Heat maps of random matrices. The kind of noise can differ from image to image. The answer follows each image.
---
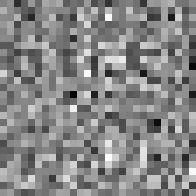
low rank plus noise
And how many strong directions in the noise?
three or four
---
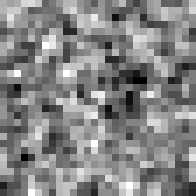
blotchy
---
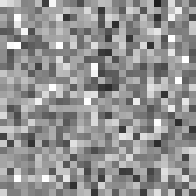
independent entries
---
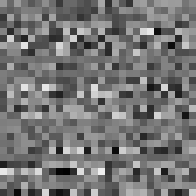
rows of uneven size
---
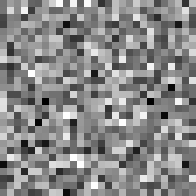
independent entries
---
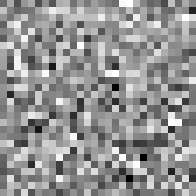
independent entries
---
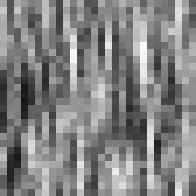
streaked along the columns
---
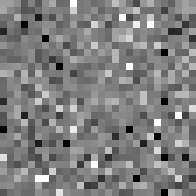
heavy tails
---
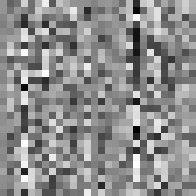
columns of uneven size
